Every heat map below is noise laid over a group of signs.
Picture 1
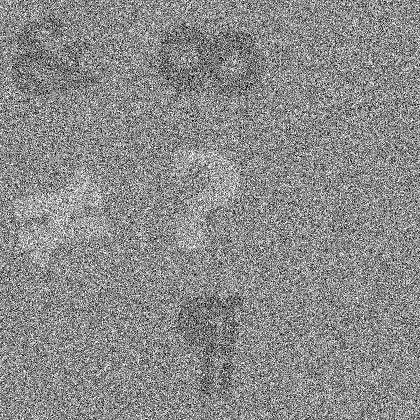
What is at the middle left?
not-equal sign
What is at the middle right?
nothing
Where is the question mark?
centre
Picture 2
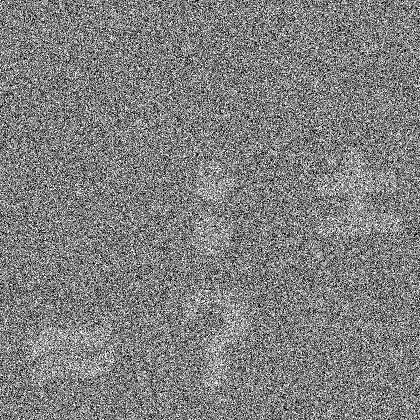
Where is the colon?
centre
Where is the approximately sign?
bottom left
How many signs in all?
4
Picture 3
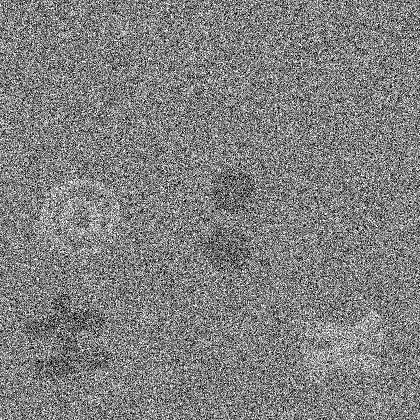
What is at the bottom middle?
nothing
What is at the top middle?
nothing
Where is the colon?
centre
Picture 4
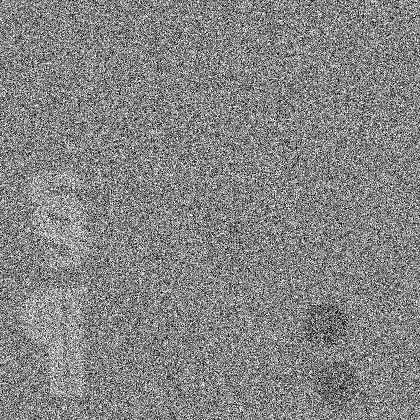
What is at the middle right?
nothing
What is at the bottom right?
colon
